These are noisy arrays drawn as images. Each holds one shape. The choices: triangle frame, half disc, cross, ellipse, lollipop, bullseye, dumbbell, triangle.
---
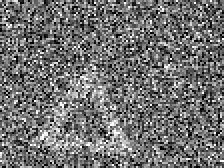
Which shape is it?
triangle frame
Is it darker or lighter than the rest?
lighter
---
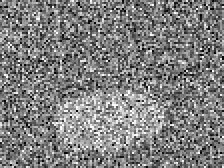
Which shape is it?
ellipse
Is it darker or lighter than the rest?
lighter
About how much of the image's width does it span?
half
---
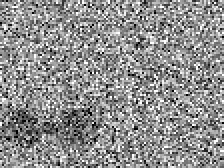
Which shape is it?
dumbbell
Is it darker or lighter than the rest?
darker
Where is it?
bottom left
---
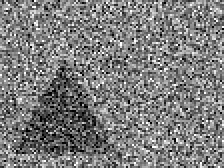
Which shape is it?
triangle
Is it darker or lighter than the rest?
darker
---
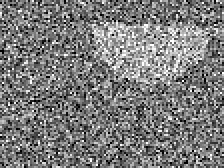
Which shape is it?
half disc
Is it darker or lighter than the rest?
lighter
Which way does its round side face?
down
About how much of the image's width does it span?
half
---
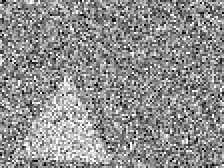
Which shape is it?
triangle
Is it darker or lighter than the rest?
lighter
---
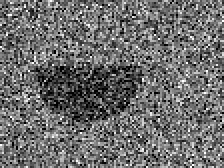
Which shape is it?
half disc
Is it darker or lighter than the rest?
darker
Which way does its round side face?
down
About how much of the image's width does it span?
half
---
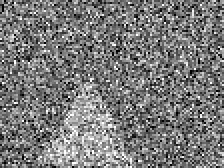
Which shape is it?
triangle
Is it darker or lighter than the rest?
lighter
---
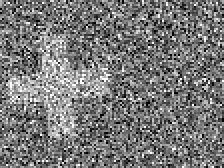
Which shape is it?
cross
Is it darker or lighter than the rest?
lighter
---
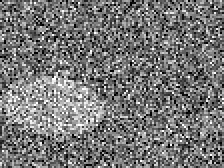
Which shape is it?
ellipse
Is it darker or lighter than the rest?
lighter
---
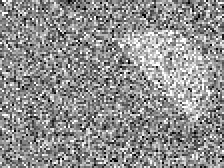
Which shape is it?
half disc
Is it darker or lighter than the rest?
lighter
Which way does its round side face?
up and right
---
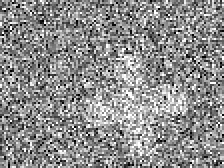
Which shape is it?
cross
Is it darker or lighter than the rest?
lighter
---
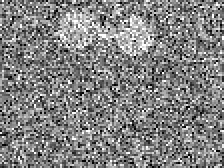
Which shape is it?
dumbbell
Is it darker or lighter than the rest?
lighter
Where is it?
top middle
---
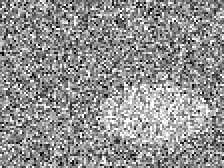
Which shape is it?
ellipse
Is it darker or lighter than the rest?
lighter
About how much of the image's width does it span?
half
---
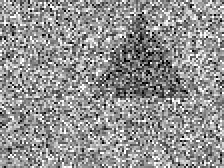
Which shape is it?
triangle
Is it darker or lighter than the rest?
darker
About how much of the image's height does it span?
half
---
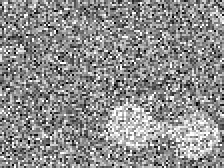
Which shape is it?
dumbbell
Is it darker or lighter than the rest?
lighter
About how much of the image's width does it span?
half
